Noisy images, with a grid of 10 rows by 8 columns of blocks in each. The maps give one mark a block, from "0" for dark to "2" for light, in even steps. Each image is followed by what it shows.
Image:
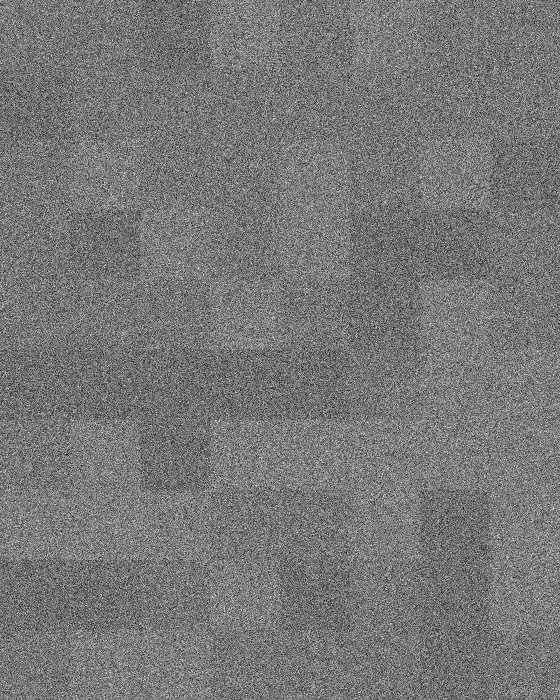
11021211
01111111
12112120
10212001
11121021
00000122
12022222
22211202
00120102
12211101
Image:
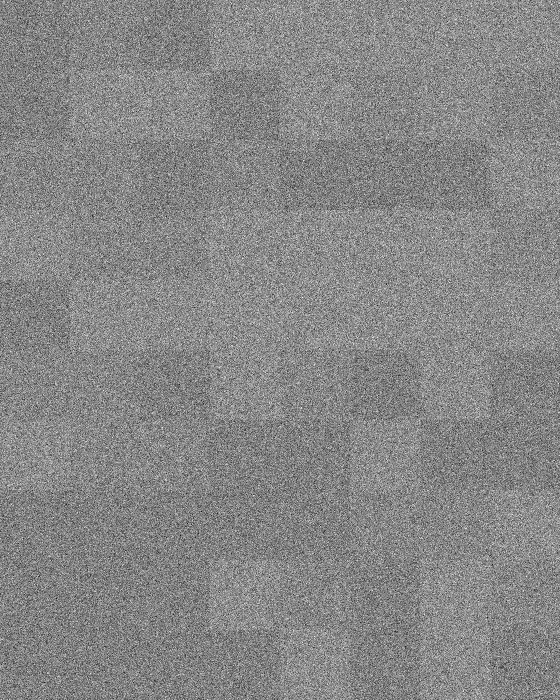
01022222
02202121
11010002
21122221
02222222
11021020
21100200
00000112
00021021
00002020
